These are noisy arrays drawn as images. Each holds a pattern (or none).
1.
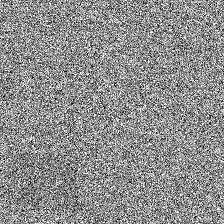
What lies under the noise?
one block
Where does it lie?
bottom left
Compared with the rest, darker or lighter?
darker
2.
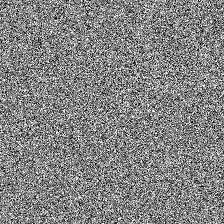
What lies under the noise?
only noise
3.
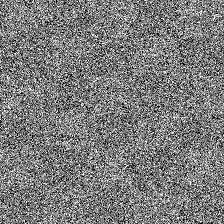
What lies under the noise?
a checkerboard
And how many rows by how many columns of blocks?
6 by 5
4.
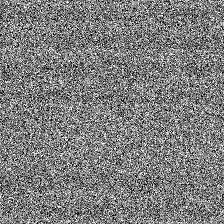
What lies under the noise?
bands of rows
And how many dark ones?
6
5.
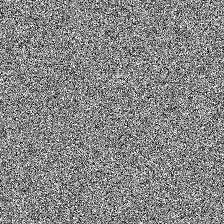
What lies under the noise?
only noise
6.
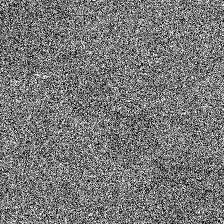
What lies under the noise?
blocks along the diagonal
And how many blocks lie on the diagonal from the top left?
4
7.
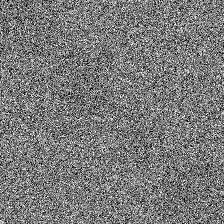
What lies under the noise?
blocks along the diagonal
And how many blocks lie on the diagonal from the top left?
4
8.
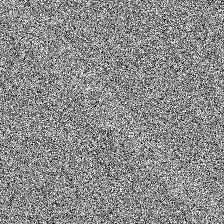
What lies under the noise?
a diagonal band
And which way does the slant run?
top left to bottom right
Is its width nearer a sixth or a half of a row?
a sixth
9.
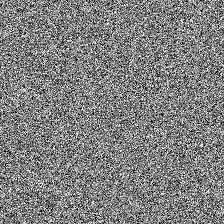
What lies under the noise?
only noise
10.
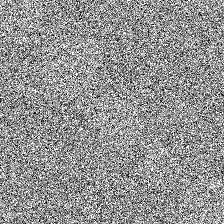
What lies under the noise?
blocks along the diagonal
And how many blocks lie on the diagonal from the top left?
5
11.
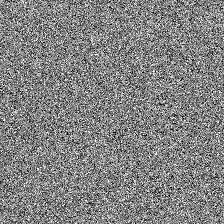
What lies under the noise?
only noise
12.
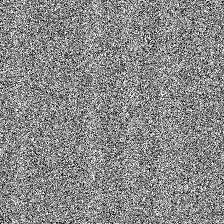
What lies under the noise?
bands of columns
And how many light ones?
4
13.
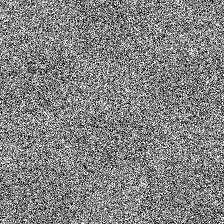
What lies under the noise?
a checkerboard
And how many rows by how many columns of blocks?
4 by 3
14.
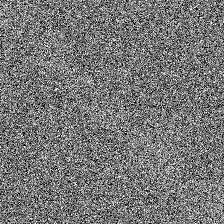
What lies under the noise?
blocks along the diagonal
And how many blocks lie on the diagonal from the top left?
6
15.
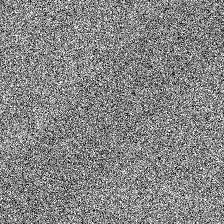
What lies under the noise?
a diagonal band
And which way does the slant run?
bottom left to top right
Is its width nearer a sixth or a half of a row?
a half
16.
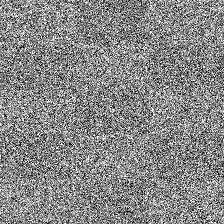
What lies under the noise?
a checkerboard
